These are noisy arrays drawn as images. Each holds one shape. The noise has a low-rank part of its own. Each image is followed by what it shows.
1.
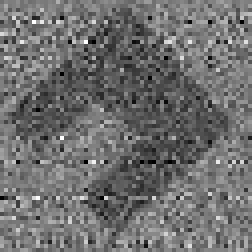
dark square with a notch
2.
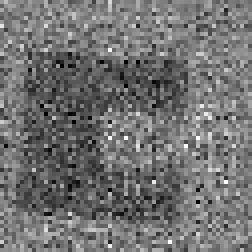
dark square with a notch
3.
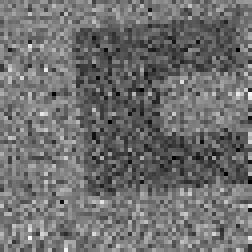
dark square with a notch
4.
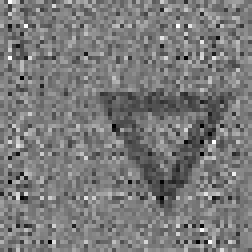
dark triangle frame
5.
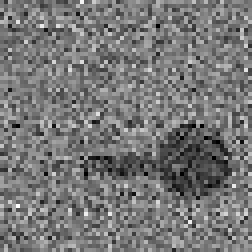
dark lollipop
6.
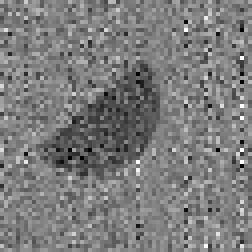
dark half disc
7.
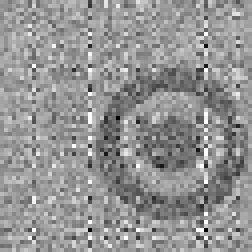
dark bullseye
